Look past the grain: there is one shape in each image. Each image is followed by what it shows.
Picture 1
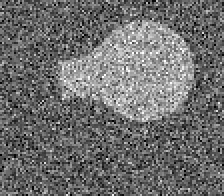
light light bulb
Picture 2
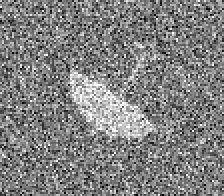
light umbrella
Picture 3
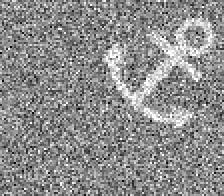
light anchor
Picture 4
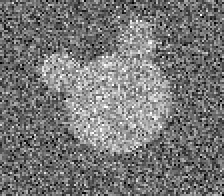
light bear's head
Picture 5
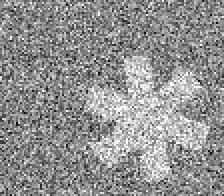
light asterisk
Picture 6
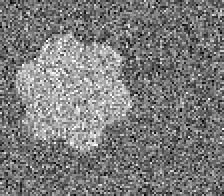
light flower
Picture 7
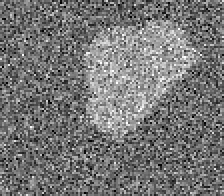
light cloud
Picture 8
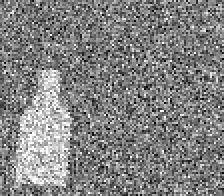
light bottle
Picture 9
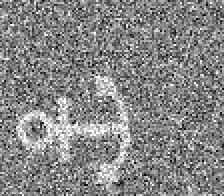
light anchor
